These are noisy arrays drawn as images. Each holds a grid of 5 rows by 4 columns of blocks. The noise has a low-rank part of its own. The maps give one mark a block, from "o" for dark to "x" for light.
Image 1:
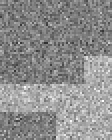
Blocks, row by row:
o o o o
o o o o
o o o x
x x x x
o o x x
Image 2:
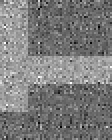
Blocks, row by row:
x o o o
x o o o
x x x x
x o o o
o o o o
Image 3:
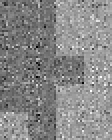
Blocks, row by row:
o o x x
o o x x
o o o x
o o x x
x o x x
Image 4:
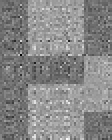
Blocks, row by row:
o x x o
o x x o
o o o x
o x x x
o x x o
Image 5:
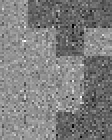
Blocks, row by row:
x o o o
x x o x
x x x o
x x x o
x x o o
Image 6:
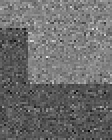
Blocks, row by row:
x x x x
o x x x
o x x x
o o o o
o o o o
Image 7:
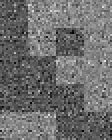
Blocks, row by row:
o x x x
o x o x
o o x x
o o o x
x x o o
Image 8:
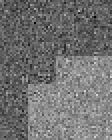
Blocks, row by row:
o o o o
o o o o
o o x x
o x x x
o x x x
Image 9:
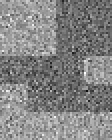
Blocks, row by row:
x x o o
x x o o
o o o x
x o o o
x x x x
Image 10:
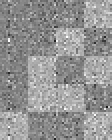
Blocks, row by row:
o o o x
o o x o
o x o x
o x x o
x o o x
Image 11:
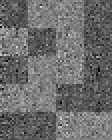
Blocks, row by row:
o x x o
x o x o
o x x o
x x o o
o o x x
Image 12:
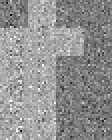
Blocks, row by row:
o x o o
x x x o
x x o o
x x o o
x x o o
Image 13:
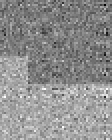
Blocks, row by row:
o o o o
o o o o
x o o o
x x x x
x x x x
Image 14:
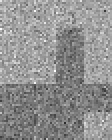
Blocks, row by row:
x x x x
x x o x
x x o x
o o o o
o o o x
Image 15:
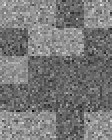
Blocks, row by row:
x x o x
o x x o
x o o o
o o o o
x x o x
